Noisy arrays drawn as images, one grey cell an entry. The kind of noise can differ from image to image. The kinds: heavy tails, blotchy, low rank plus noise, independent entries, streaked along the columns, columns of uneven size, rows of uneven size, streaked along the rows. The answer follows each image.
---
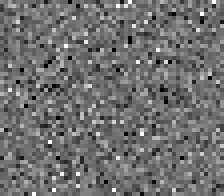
heavy tails
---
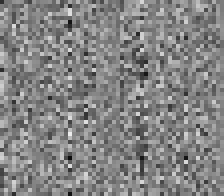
columns of uneven size
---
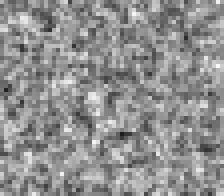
blotchy
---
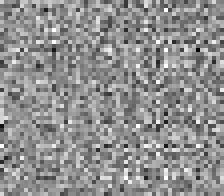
low rank plus noise
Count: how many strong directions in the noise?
one
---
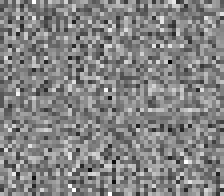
low rank plus noise
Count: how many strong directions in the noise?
five to eight
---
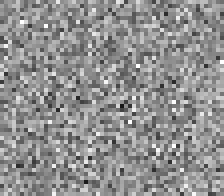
independent entries
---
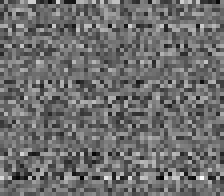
rows of uneven size
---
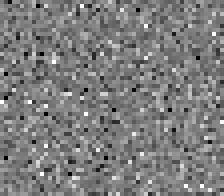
heavy tails
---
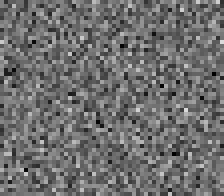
independent entries
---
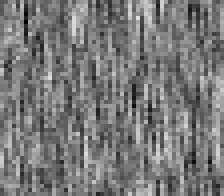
streaked along the columns
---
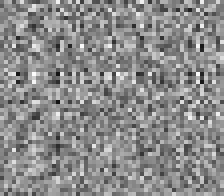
low rank plus noise
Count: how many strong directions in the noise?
one
